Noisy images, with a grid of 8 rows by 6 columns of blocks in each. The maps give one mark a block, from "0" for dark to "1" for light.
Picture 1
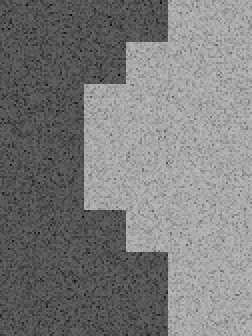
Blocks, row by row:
000011
000111
001111
001111
001111
000111
000011
000011
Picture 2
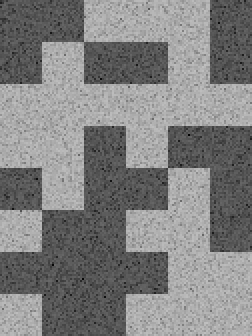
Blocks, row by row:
001110
010010
111111
110100
010010
100110
000011
100111
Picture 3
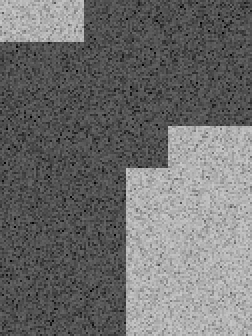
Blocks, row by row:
110000
000000
000000
000011
000111
000111
000111
000111
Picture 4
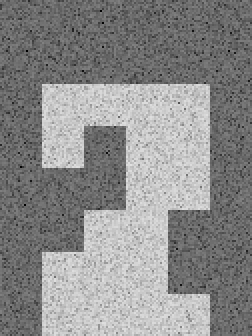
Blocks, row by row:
000000
000000
011110
010110
000110
001100
011100
011110
